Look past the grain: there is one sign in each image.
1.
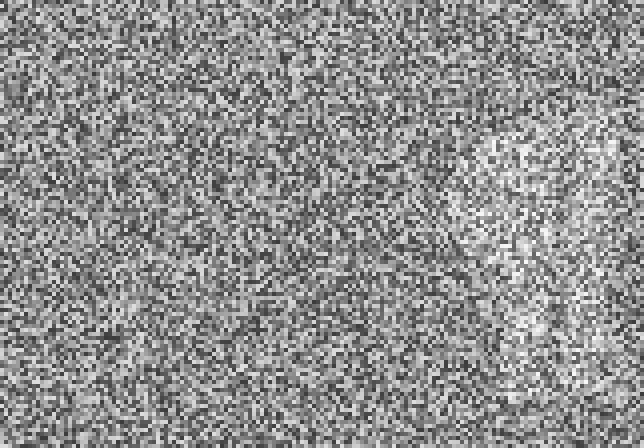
pilcrow
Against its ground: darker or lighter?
lighter
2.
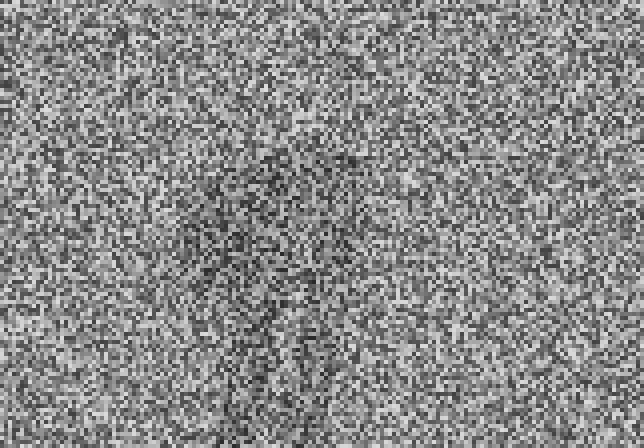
pilcrow
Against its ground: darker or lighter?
darker
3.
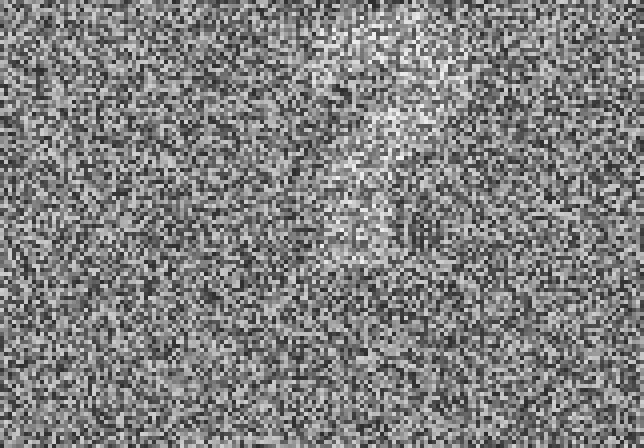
question mark
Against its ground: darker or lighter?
lighter
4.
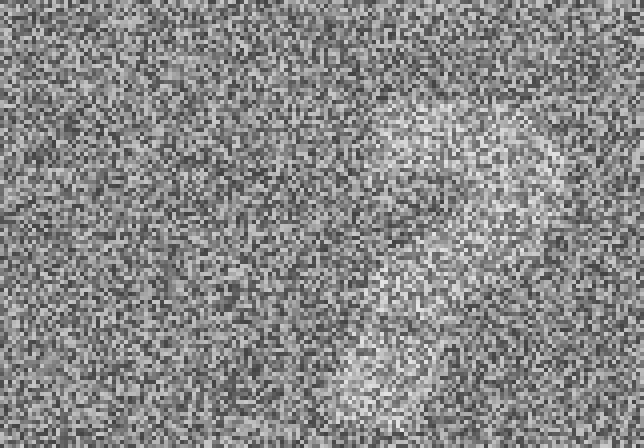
question mark
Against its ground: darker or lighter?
lighter
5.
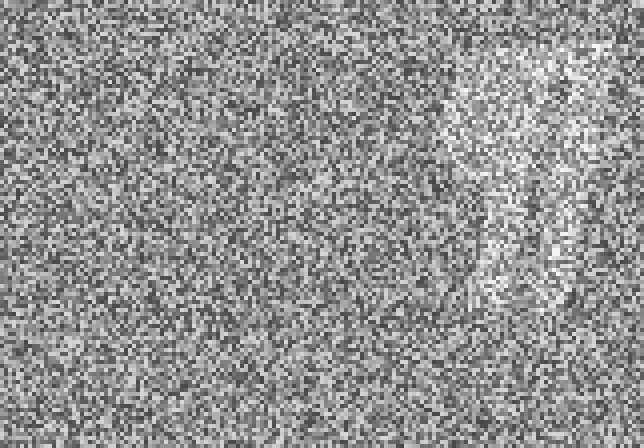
pilcrow
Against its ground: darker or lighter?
lighter
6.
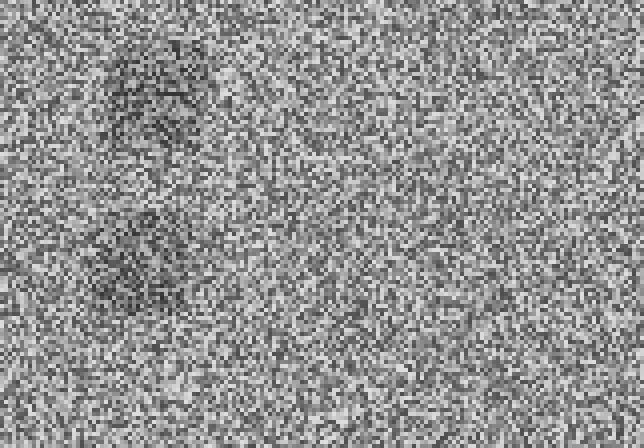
colon
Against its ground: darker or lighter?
darker
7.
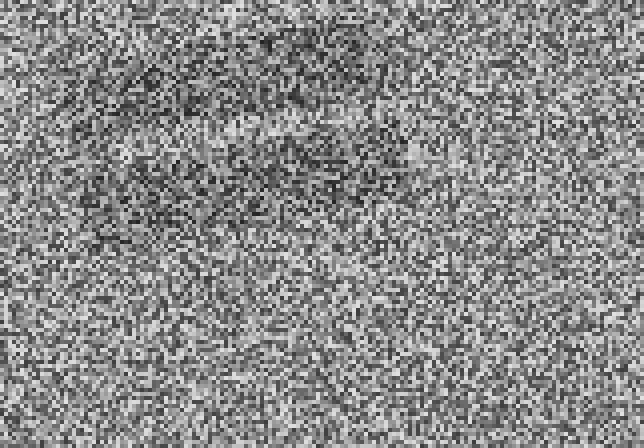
equals sign
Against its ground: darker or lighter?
darker
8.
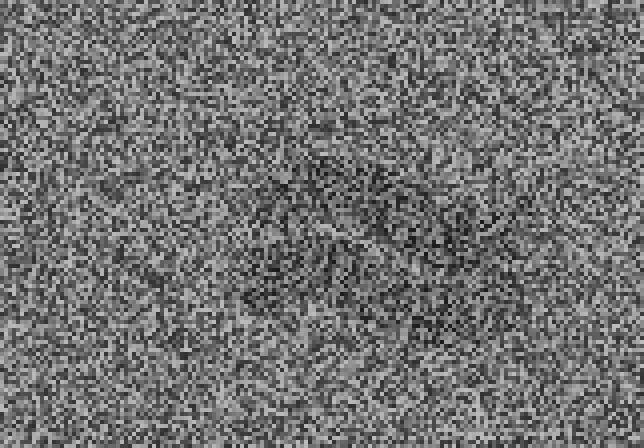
approximately sign
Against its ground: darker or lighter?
darker
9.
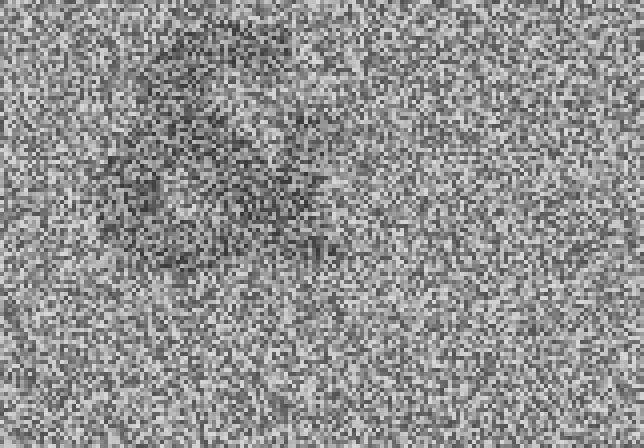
ampersand
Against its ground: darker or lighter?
darker
